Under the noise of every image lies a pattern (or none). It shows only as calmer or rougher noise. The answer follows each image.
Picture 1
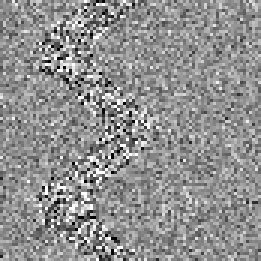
a wavy band
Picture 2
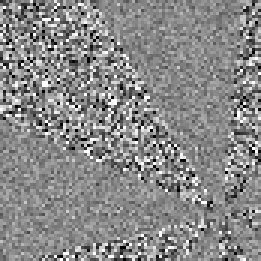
spokes from one point
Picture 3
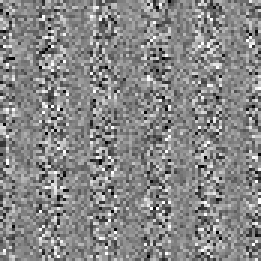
vertical stripes
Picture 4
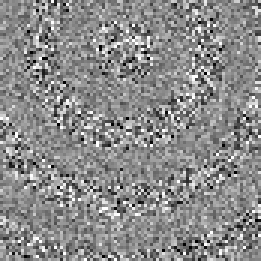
rings round one point
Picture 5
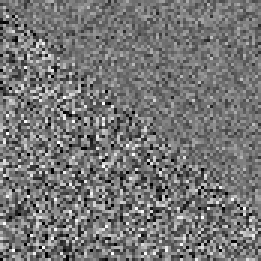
a sharp edge
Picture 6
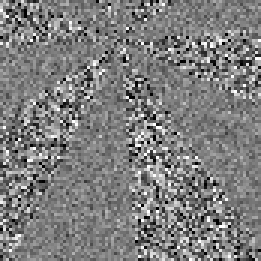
spokes from one point
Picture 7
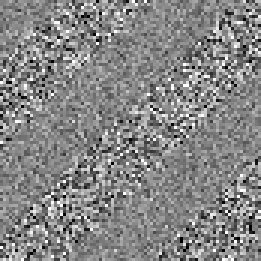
diagonal stripes
